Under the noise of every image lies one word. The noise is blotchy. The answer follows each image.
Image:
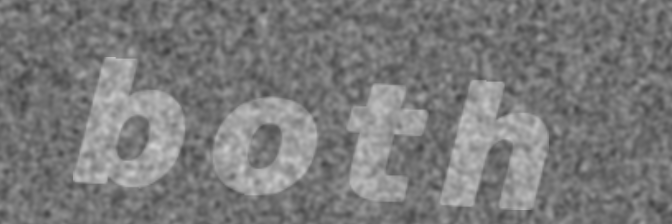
both
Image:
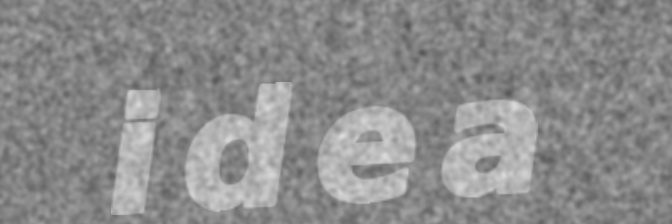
idea
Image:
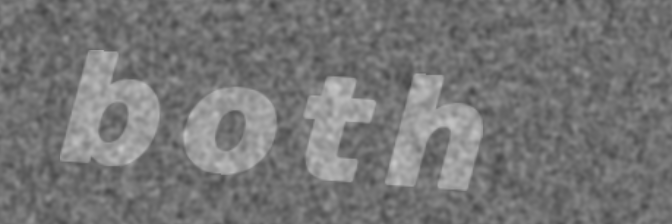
both
